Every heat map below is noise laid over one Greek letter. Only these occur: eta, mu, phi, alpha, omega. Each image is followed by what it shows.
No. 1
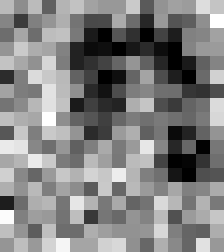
dark eta
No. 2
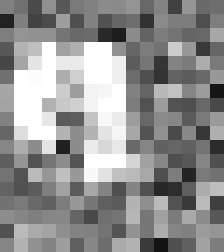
light eta
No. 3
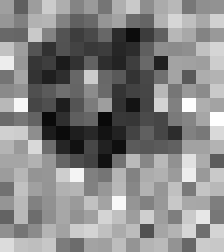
dark alpha
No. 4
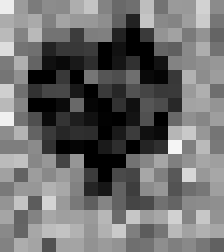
dark phi
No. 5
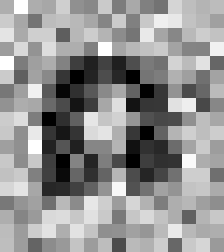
dark omega
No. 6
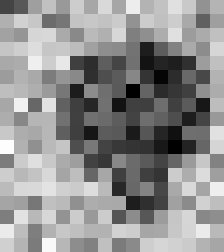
dark phi
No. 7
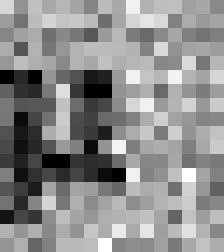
dark mu
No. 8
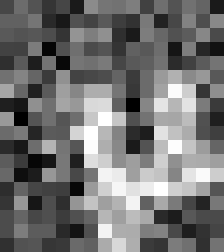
light mu
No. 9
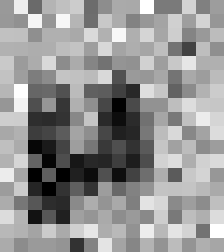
dark mu
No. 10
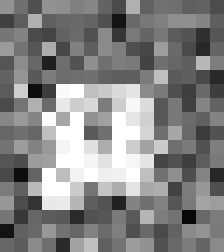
light mu
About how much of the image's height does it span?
half
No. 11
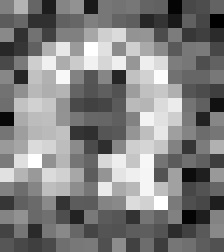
light omega
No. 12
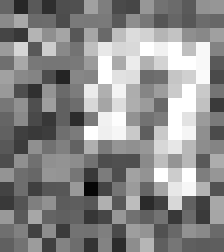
light eta
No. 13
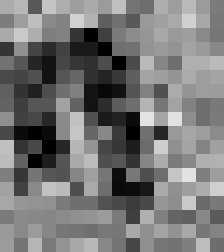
dark eta
